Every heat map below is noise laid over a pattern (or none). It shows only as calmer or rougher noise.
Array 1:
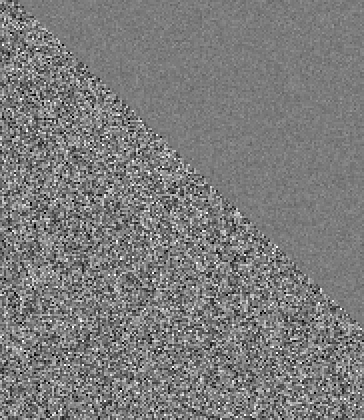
a sharp edge
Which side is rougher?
bottom left
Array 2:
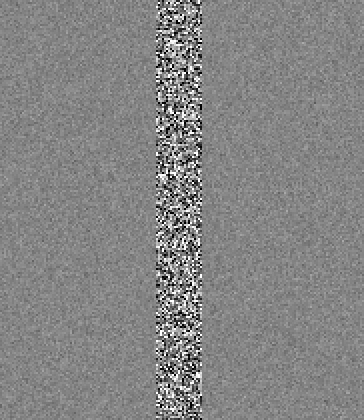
one vertical stripe
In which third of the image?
middle
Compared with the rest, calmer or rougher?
rougher
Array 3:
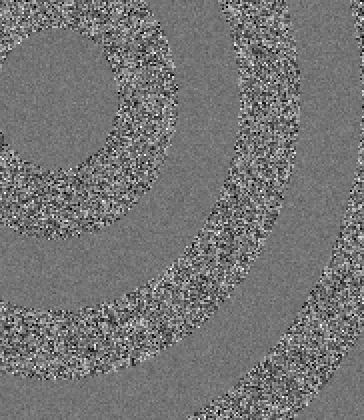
rings round one point
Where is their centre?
top left
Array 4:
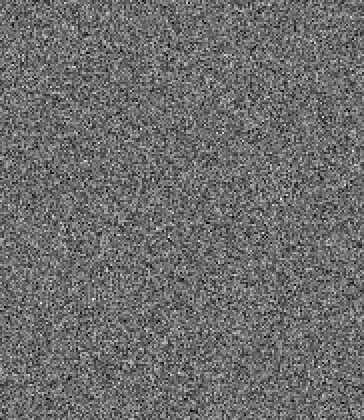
only noise
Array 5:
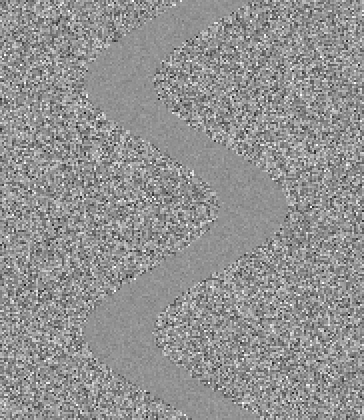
a wavy band
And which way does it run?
top to bottom
